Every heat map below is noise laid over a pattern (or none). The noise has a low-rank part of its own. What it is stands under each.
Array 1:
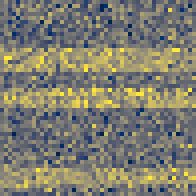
bands of rows
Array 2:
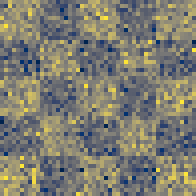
a checkerboard
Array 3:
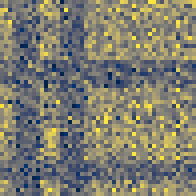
bands of rows crossing bands of columns
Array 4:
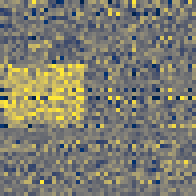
one block
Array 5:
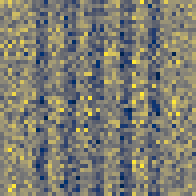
bands of columns
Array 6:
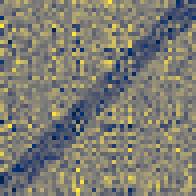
a diagonal band
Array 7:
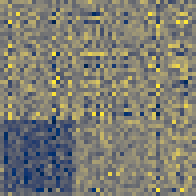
one block
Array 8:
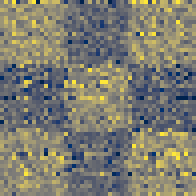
a checkerboard
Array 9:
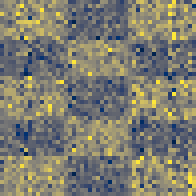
a checkerboard
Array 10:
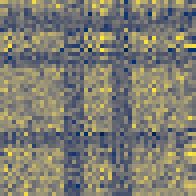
bands of rows crossing bands of columns
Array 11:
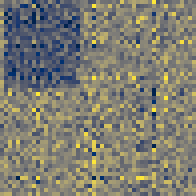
one block
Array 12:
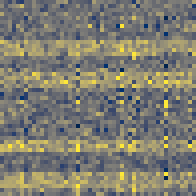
bands of rows
